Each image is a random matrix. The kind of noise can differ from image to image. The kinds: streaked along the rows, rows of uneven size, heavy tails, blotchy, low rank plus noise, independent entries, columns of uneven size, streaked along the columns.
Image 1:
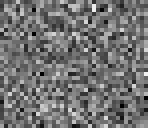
low rank plus noise
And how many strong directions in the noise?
three or four
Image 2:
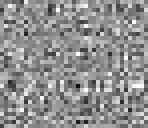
low rank plus noise
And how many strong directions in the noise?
two
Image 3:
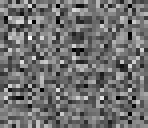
low rank plus noise
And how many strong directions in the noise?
one
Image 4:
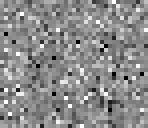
heavy tails
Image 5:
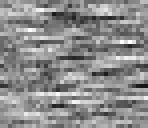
streaked along the rows
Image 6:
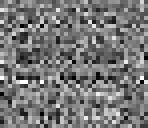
low rank plus noise
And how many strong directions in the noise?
two
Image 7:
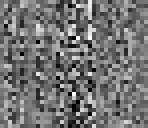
columns of uneven size
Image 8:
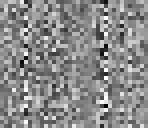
columns of uneven size
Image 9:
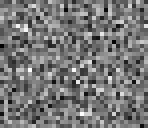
independent entries
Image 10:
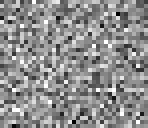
independent entries
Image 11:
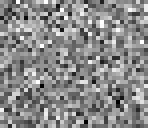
independent entries
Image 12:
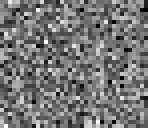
independent entries
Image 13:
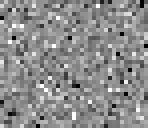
heavy tails
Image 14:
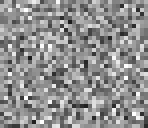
independent entries
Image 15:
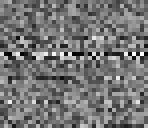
rows of uneven size
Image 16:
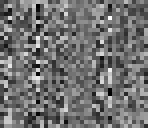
columns of uneven size
